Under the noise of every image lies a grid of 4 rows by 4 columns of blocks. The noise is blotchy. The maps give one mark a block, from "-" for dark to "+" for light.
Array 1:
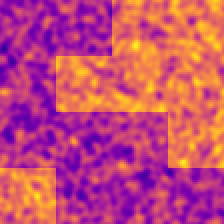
--++
-+++
---+
+---
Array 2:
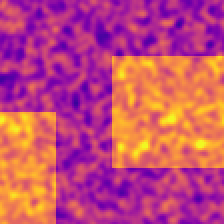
----
--++
+-++
+---
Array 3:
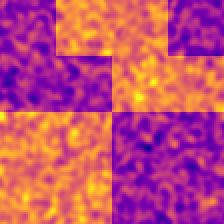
-++-
--++
++--
++--
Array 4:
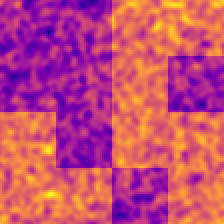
--++
--+-
+-++
++-+
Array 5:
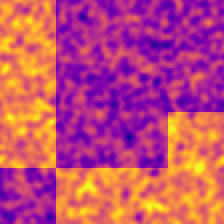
+---
+---
+--+
-+++
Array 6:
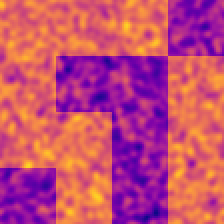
+++-
+--+
++-+
-+-+
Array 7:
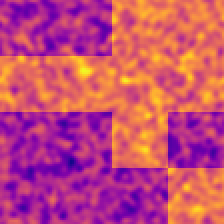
--++
++++
--+-
---+
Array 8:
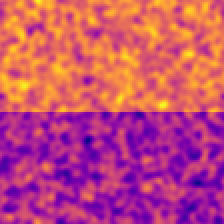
++++
++++
----
----
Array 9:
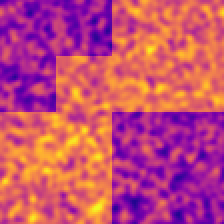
--++
-+++
++--
++--
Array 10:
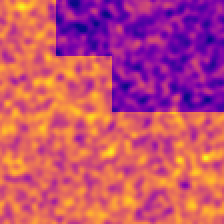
+---
++--
++++
++++
